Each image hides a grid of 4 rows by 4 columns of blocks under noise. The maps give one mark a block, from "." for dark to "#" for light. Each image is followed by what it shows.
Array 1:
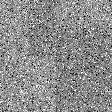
# . # #
# . . .
# # . .
# # . .
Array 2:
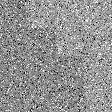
. # # #
. . # #
. . . #
. . . #
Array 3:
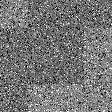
# . . .
. . . #
. . . #
. # # #
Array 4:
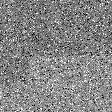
. . . .
. . . .
. # # #
# # # #
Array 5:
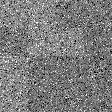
# # . .
. # # .
# . . .
# . . .
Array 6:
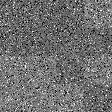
. . . #
. . . .
# # . #
# # # .
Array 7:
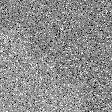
. . . .
# . . .
# # . .
# # # .
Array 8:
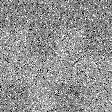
. . . .
# . # .
# # # #
. # . #
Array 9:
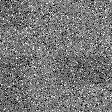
. # # #
# # # #
. # . .
. # # #
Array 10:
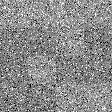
# # # #
. . # .
. # . .
. . # #
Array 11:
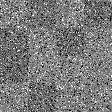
# . # .
. # . #
. # # #
# . # #
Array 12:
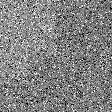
# # . .
# # . .
# . . .
. . . .
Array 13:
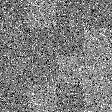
. # . .
. . . #
. . # #
. # . #
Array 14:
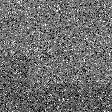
# # # #
# # # #
. # # #
. . . .
